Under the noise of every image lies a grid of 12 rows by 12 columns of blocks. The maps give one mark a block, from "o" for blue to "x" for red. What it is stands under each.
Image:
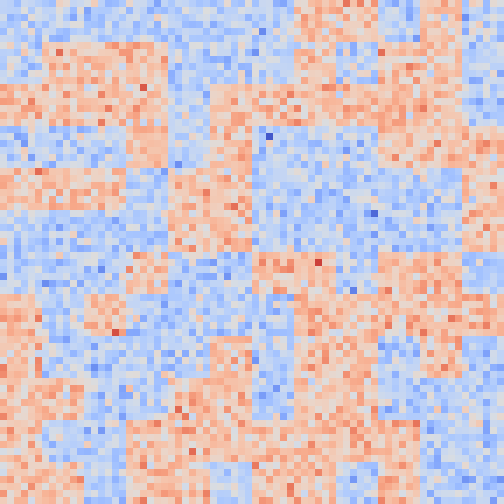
o o o o o o o x x o x o
o x x x o o o x o x x o
x x x x o x x x x x x o
o o o x o x o o o x x x
x x x o x x o o o o o x
o o o o x x o o o o o x
o o o x o o x x o x x o
x o x o o o o x x x x x
x o o o o x o x x o x o
x x o o x x o x x o o o
x o o x x x x x x x o o
x x o x x o x x o x o o
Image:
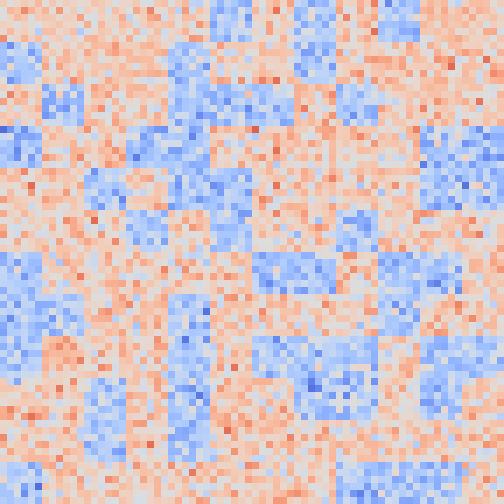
x x x x x o x o x o x x
o x x x o x x o x x x x
x o x x o o o x o x x x
o x x o o x x x x x o o
x x o x o o x x x x o o
x x x o x o x x o x x x
o x x x x x o o x o o x
o o x x o x x x x o x x
o x x x o x o o o x o o
x x o x o x x o o x o x
x x o x o x x x x x x x
o x x x x x x x o o o x
